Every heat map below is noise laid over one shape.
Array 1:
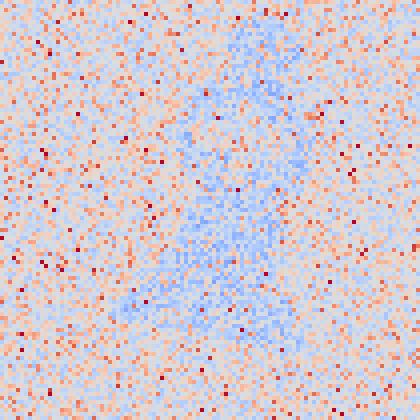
chess bishop
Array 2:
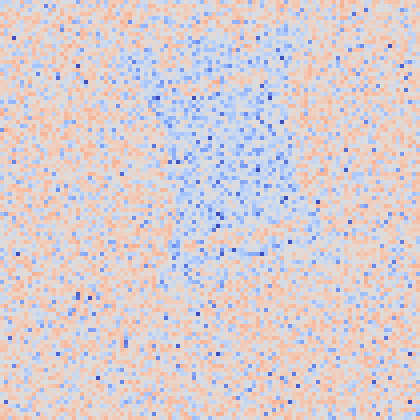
chess rook
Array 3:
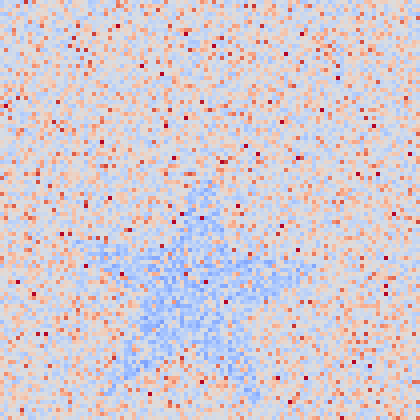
star
